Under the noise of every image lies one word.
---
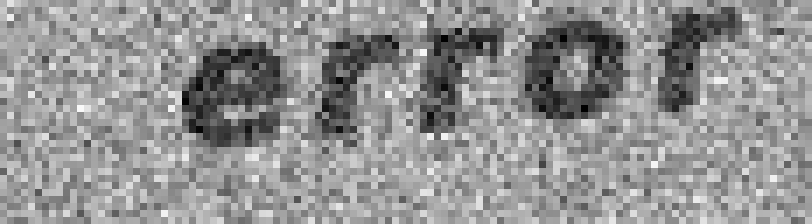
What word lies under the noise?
error
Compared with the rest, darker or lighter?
darker
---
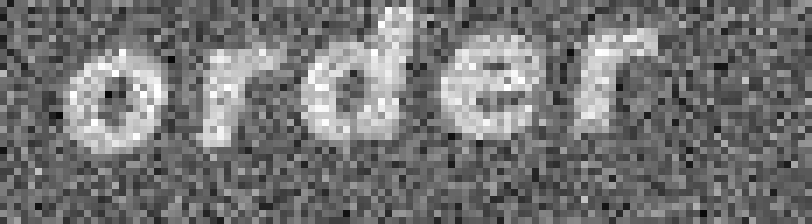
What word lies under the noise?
order
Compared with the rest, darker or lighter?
lighter
